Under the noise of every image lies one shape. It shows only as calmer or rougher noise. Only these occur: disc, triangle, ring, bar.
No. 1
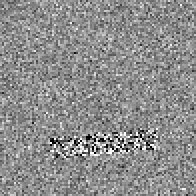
rough bar
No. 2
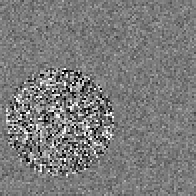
rough disc
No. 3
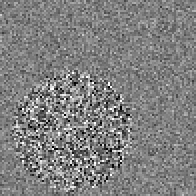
rough disc
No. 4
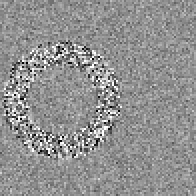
rough ring
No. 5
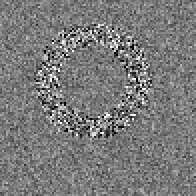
rough ring
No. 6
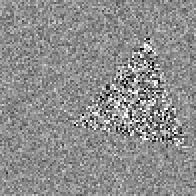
rough triangle
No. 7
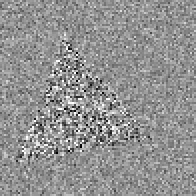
rough triangle
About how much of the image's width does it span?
two thirds
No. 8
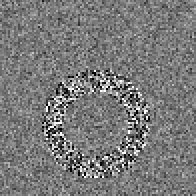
rough ring
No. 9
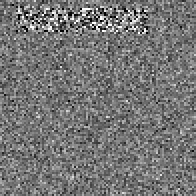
rough bar
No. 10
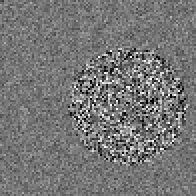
rough disc
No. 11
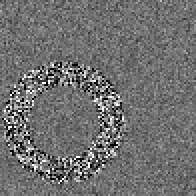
rough ring
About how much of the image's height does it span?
two thirds
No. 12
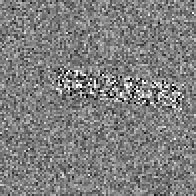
rough bar
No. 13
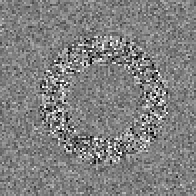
rough ring
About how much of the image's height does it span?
two thirds
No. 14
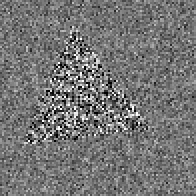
rough triangle
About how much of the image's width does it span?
two thirds
